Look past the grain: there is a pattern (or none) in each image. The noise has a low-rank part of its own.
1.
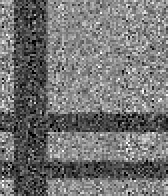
bands of rows crossing bands of columns
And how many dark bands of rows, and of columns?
2 and 1
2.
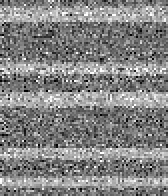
bands of rows
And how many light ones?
5
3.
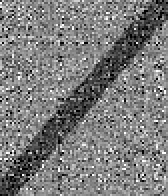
a diagonal band
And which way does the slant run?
bottom left to top right
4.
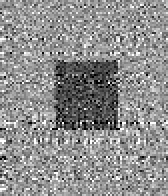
one block
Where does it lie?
centre
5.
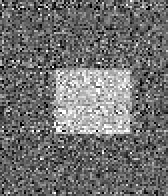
one block
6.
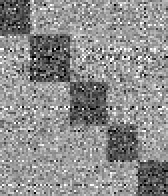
blocks along the diagonal
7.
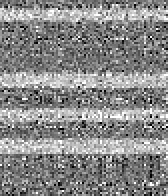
bands of rows
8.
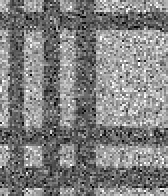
bands of rows crossing bands of columns
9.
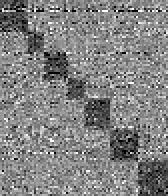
blocks along the diagonal
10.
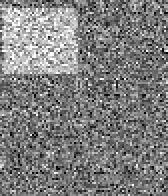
one block
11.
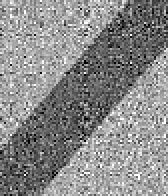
a diagonal band
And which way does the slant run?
bottom left to top right
